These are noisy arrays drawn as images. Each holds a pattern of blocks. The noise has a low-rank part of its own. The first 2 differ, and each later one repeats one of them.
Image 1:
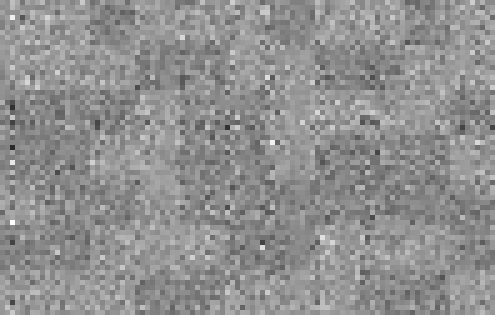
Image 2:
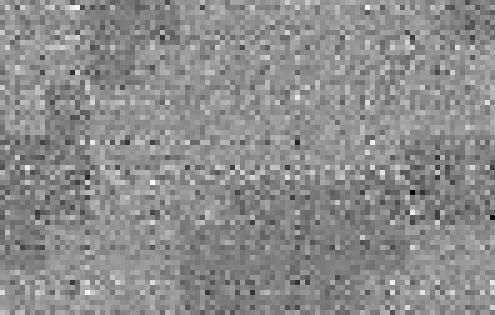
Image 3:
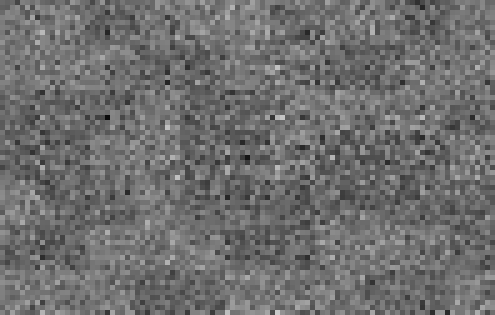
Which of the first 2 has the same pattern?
1
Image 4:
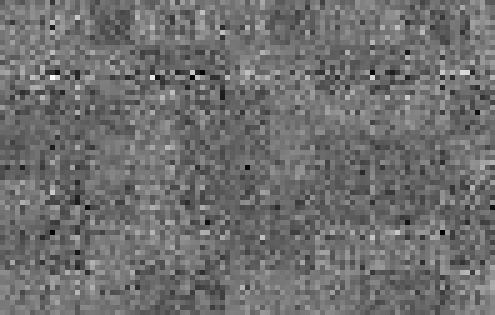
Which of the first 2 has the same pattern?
1
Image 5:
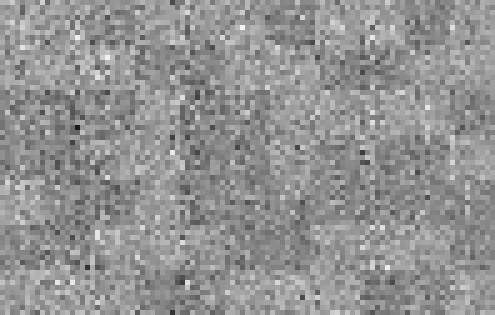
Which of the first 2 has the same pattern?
1
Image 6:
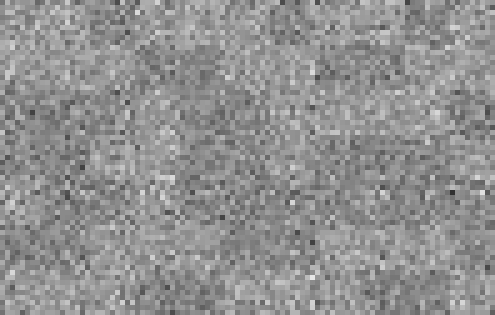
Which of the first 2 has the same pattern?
1
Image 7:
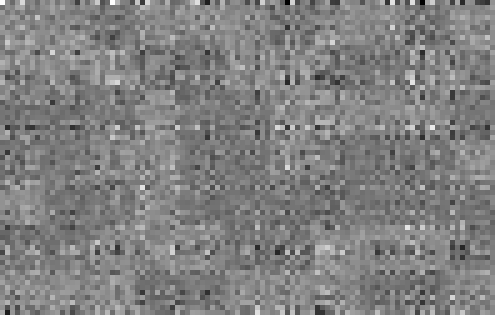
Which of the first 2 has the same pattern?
1
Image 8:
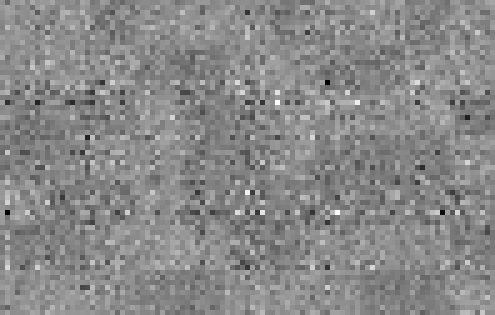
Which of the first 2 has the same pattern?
1
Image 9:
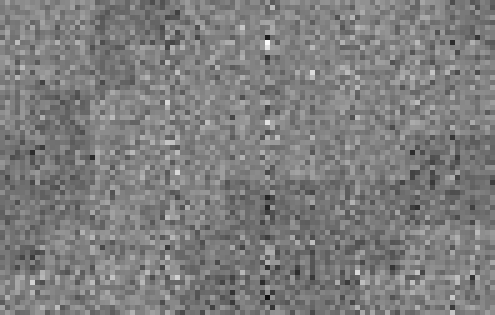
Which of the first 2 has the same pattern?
2
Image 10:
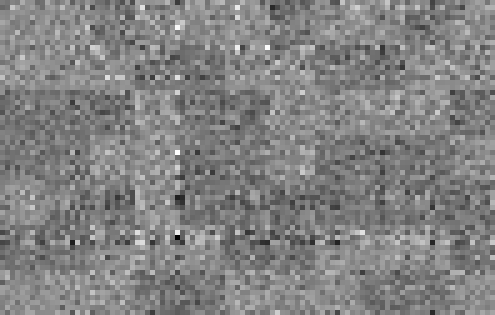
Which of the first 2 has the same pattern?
1
